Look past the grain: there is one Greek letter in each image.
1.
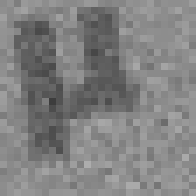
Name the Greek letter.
mu
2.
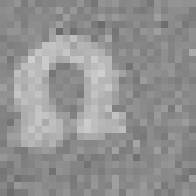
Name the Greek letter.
omega
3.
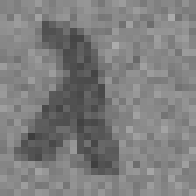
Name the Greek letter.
lambda
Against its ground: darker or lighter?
darker
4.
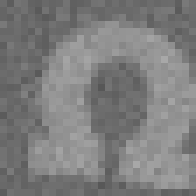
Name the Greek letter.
omega
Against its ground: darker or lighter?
lighter
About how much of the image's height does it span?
nearly all
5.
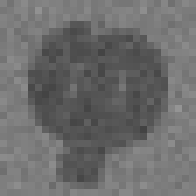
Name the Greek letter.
phi
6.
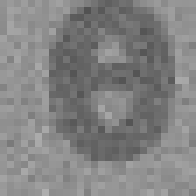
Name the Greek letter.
theta
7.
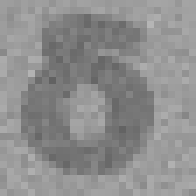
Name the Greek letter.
delta
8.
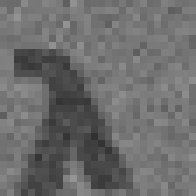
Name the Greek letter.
lambda
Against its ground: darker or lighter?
darker
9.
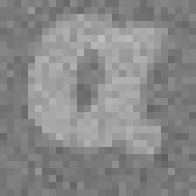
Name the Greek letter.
alpha
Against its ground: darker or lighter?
lighter
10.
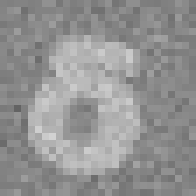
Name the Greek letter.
delta
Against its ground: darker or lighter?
lighter
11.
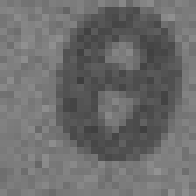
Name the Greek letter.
theta
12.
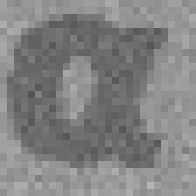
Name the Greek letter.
alpha
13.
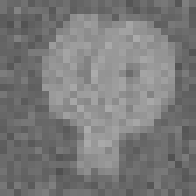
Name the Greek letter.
phi
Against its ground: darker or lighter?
lighter
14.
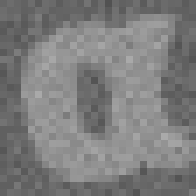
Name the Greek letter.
alpha
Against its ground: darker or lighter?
lighter
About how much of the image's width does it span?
nearly all
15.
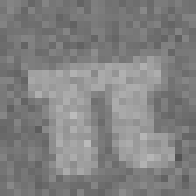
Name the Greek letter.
pi
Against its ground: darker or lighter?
lighter
